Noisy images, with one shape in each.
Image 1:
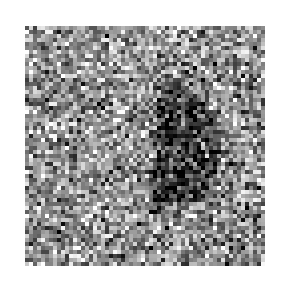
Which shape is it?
half disc
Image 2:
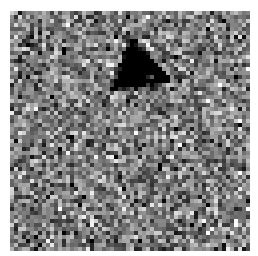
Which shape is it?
triangle
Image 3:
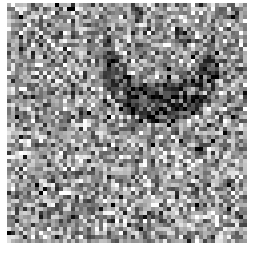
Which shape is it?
crescent
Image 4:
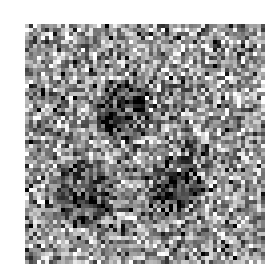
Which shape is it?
three dots
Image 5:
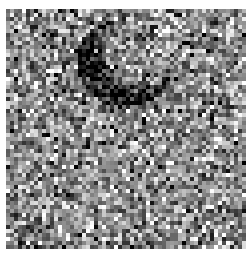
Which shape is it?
crescent
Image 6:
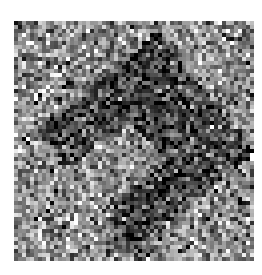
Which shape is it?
square with a notch
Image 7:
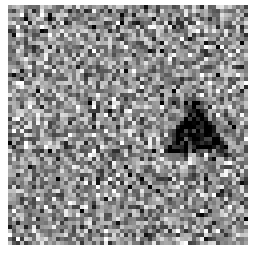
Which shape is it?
triangle
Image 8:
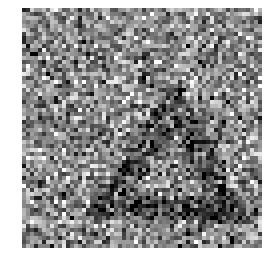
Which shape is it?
triangle frame
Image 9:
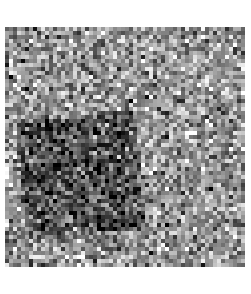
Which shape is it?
square
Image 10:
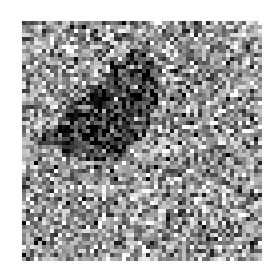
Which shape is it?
half disc
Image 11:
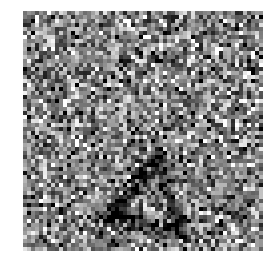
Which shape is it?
triangle frame
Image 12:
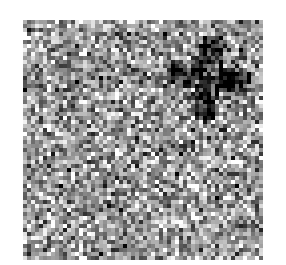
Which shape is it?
cross
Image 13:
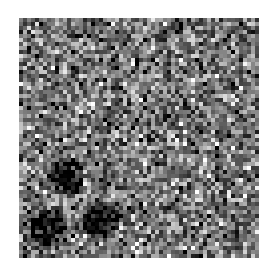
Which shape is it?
three dots
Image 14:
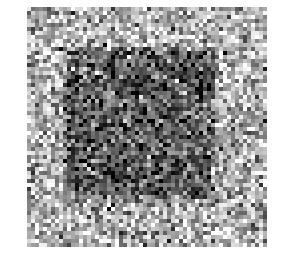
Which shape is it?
square
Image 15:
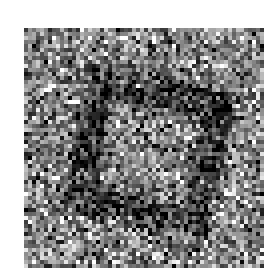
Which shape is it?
square frame
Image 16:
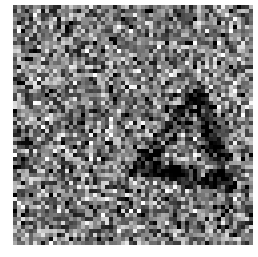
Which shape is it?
triangle frame
